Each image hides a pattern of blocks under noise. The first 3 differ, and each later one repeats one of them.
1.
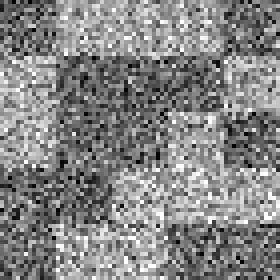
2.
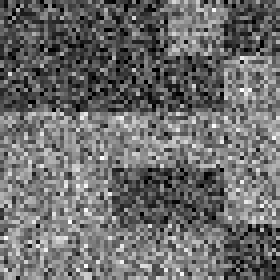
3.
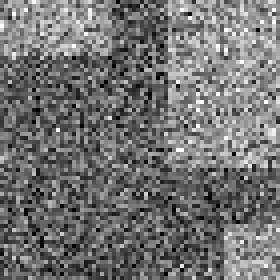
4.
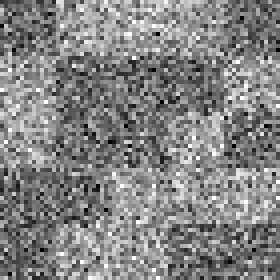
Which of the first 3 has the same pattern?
1
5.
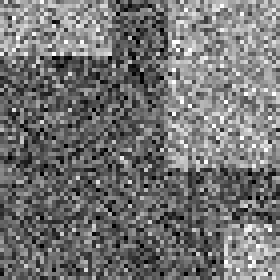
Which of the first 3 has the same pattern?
3
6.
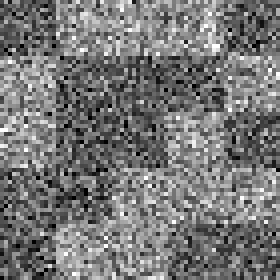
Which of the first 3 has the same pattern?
1
